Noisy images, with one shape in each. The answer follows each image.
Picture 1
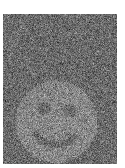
smiling face
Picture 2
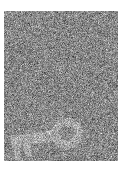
key
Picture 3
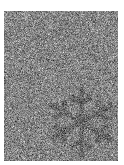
snowflake
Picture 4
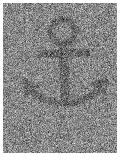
anchor
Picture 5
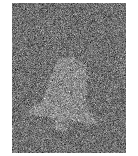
bell
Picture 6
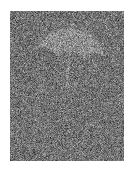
umbrella
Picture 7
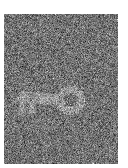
key
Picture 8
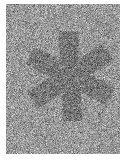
asterisk
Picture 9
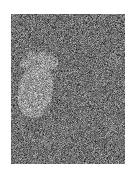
footprint
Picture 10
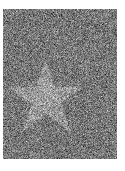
star
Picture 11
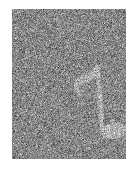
musical note
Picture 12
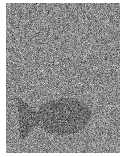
fish
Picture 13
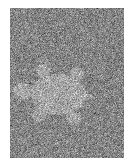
turtle
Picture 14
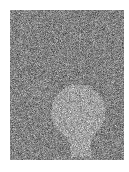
light bulb
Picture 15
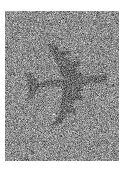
airplane
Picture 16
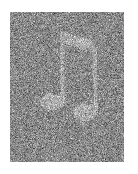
pair of musical notes
